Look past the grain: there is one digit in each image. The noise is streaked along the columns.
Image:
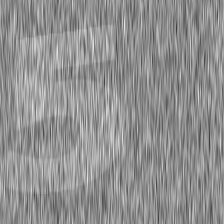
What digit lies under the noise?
5
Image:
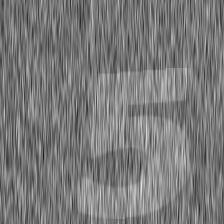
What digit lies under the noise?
5
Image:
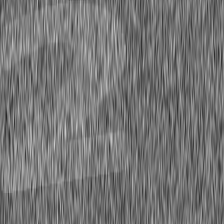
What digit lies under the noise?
2
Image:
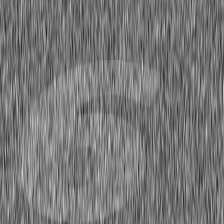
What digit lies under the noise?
6
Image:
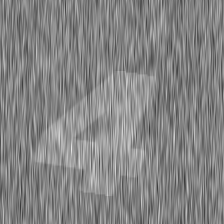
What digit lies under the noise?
4
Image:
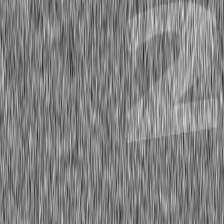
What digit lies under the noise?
2
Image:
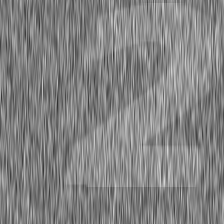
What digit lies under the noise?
2
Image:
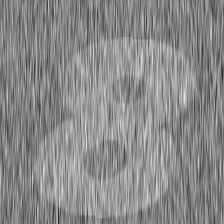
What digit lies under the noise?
8
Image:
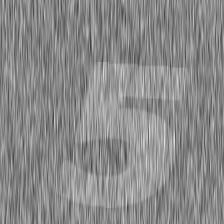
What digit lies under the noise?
5
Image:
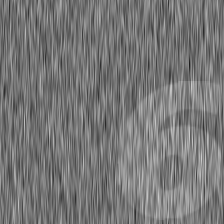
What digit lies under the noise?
6
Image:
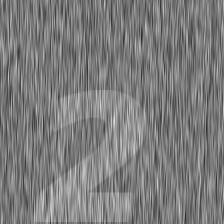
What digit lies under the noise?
2
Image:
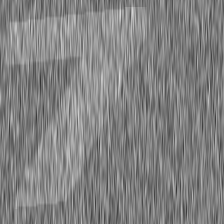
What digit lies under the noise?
7
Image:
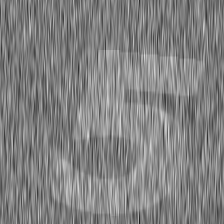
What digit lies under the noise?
5
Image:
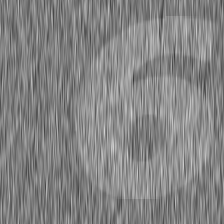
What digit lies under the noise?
6
